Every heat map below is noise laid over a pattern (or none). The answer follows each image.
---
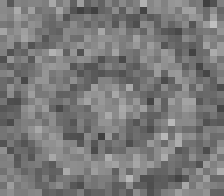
rings round one point
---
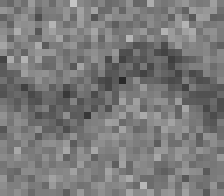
a wavy band
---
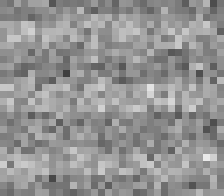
horizontal stripes
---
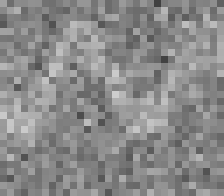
a wavy band
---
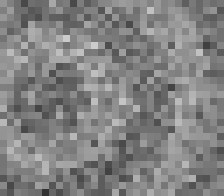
rings round one point
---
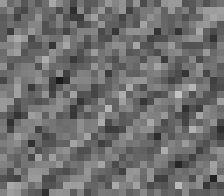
diagonal stripes
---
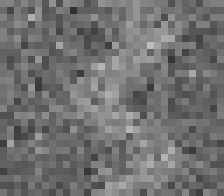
a wavy band
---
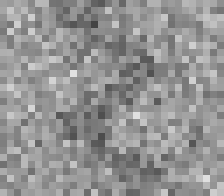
a wavy band
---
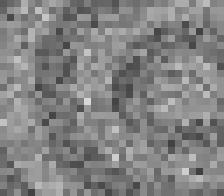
rings round one point
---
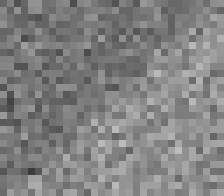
a sharp edge
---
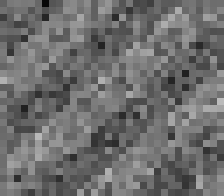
diagonal stripes
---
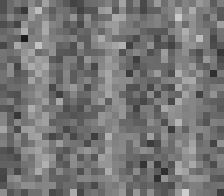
vertical stripes
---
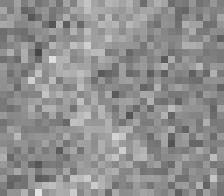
a wavy band
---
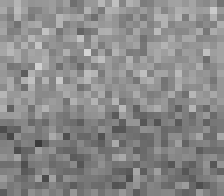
a sharp edge
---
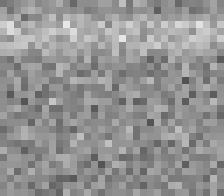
one horizontal stripe
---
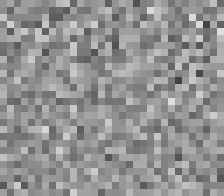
only noise
